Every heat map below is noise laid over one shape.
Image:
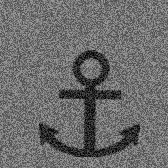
anchor
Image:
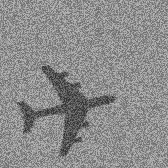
airplane
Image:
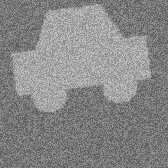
car
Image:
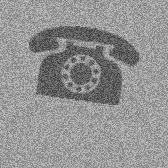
telephone
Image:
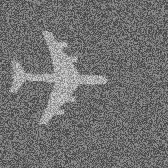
airplane
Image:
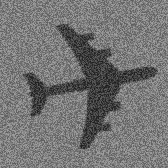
airplane
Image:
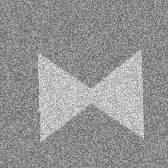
bow tie
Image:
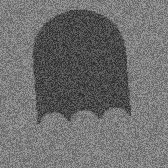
ghost
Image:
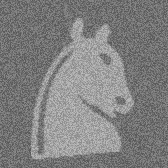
chess knight
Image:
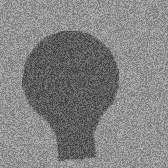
light bulb
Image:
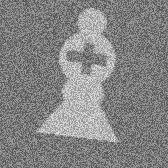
chess bishop
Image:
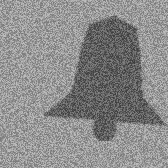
bell
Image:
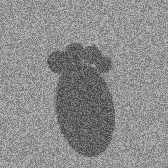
footprint
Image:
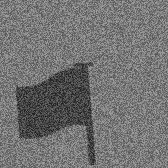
flag
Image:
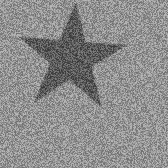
star
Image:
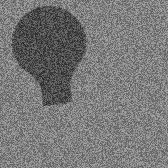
light bulb
